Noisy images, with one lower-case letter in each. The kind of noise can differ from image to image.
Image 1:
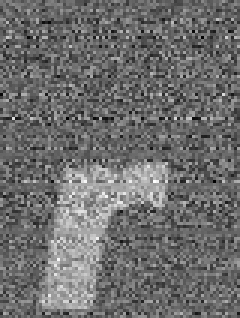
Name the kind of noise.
rows of uneven size
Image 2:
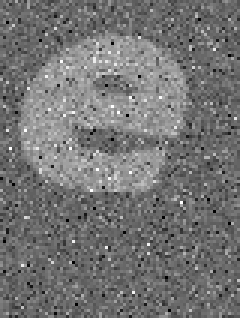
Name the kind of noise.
heavy tails
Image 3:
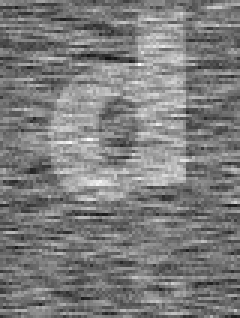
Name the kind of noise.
streaked along the rows
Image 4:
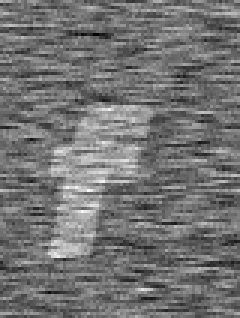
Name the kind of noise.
streaked along the rows
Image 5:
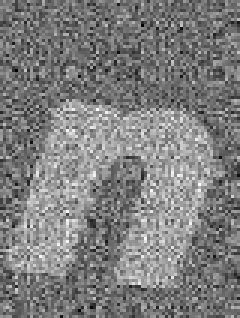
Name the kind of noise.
low rank plus noise
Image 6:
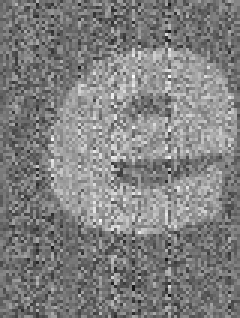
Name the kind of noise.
columns of uneven size
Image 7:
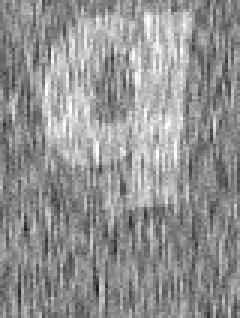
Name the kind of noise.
streaked along the columns
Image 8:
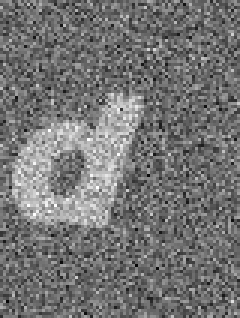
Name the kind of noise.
independent entries
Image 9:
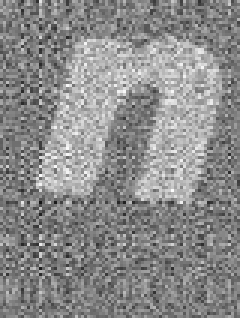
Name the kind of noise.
low rank plus noise
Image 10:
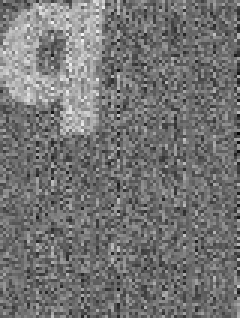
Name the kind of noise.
columns of uneven size
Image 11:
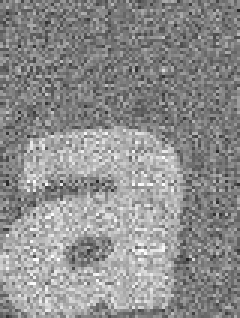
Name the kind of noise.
low rank plus noise
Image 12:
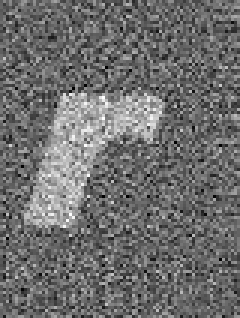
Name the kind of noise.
low rank plus noise
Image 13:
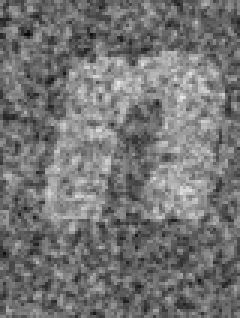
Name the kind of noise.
blotchy
